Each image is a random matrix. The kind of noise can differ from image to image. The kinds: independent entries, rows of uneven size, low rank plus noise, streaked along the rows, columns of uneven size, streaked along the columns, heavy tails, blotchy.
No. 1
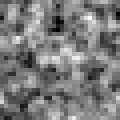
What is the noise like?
blotchy
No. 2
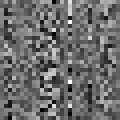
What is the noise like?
columns of uneven size
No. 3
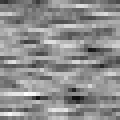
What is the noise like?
streaked along the rows
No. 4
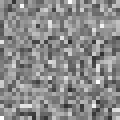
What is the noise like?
low rank plus noise
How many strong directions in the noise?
five to eight
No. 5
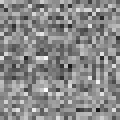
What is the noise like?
low rank plus noise
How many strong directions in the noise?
three or four
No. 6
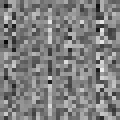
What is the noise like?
columns of uneven size
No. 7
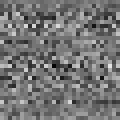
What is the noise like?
rows of uneven size
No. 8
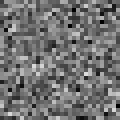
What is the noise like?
independent entries
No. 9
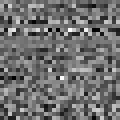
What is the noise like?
rows of uneven size
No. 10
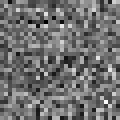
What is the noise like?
low rank plus noise
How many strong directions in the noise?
five to eight
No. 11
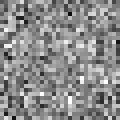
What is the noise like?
low rank plus noise
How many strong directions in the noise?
five to eight
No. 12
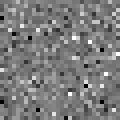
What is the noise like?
heavy tails
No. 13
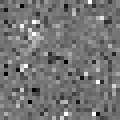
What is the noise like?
heavy tails
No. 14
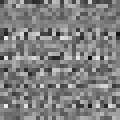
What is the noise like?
rows of uneven size
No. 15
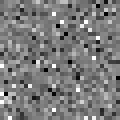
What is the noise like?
heavy tails
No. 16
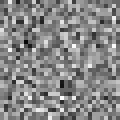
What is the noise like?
low rank plus noise
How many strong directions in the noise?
five to eight
